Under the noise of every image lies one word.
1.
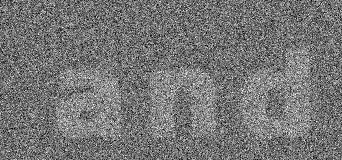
and
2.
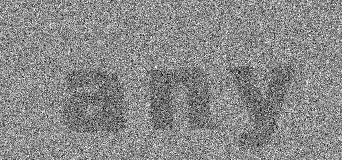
any
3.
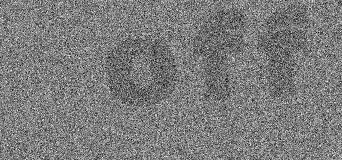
off
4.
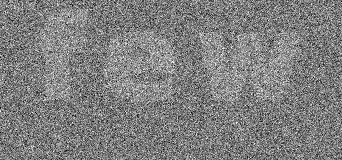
few
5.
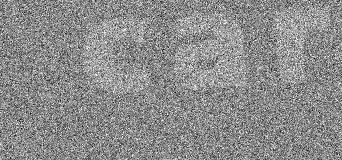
car
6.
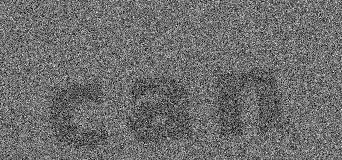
can
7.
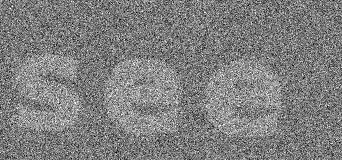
see
